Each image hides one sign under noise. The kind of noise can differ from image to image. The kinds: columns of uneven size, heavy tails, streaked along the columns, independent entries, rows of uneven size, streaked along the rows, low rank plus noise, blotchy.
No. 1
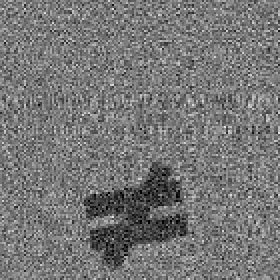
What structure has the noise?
low rank plus noise
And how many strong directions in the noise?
two
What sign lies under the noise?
not-equal sign
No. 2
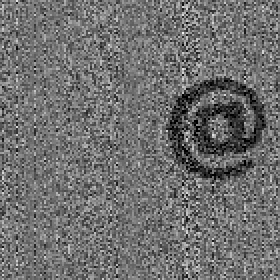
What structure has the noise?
columns of uneven size
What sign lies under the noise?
at sign
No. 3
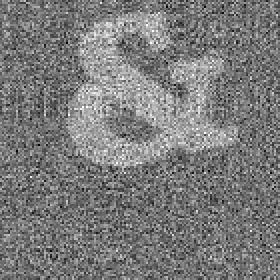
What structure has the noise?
low rank plus noise
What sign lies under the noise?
ampersand
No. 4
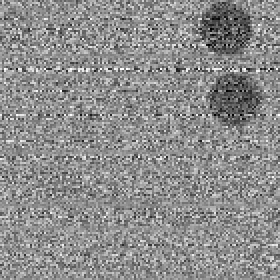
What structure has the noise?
rows of uneven size
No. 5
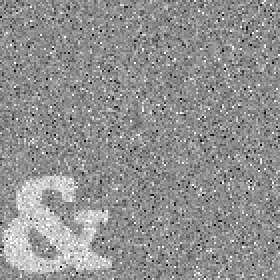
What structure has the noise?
heavy tails
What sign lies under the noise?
ampersand
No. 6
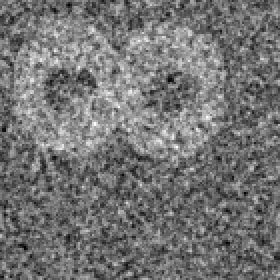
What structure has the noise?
blotchy
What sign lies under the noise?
infinity sign
